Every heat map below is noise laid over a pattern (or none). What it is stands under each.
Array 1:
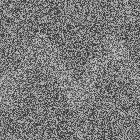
a wavy band
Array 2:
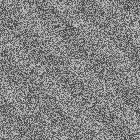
diagonal stripes
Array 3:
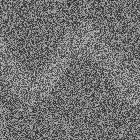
a wavy band
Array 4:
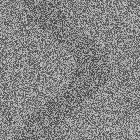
a wavy band
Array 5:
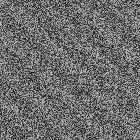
diagonal stripes
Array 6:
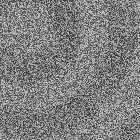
rings round one point
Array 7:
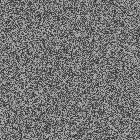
only noise
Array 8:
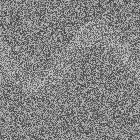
a wavy band
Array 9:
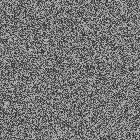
only noise
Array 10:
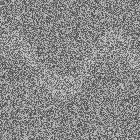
a wavy band
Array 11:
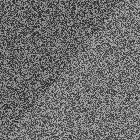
a sharp edge
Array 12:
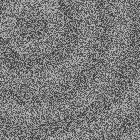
rings round one point
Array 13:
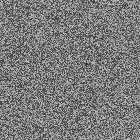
only noise
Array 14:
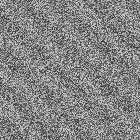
diagonal stripes
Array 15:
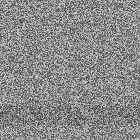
one horizontal stripe
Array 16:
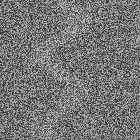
a wavy band
